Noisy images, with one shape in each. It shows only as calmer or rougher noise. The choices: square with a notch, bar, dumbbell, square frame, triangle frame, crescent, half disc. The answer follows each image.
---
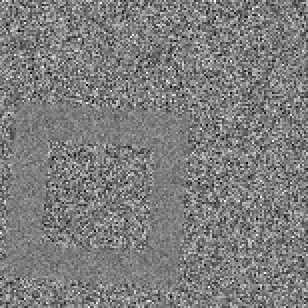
square frame
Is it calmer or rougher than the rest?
calmer
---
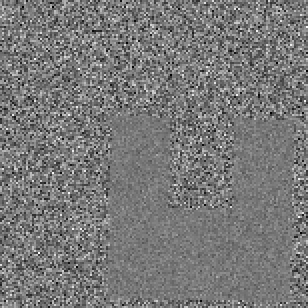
square with a notch
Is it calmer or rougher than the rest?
calmer
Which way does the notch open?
up
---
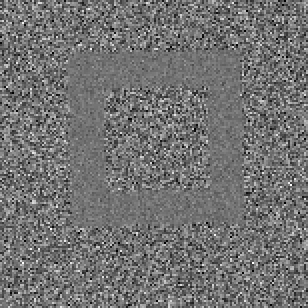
square frame
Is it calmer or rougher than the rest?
calmer
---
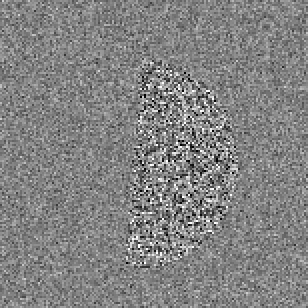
half disc
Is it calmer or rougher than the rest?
rougher
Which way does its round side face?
right
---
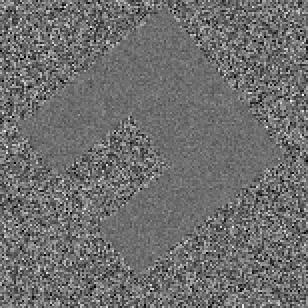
square with a notch
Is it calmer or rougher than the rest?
calmer
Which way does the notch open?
down and left
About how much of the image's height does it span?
nearly all
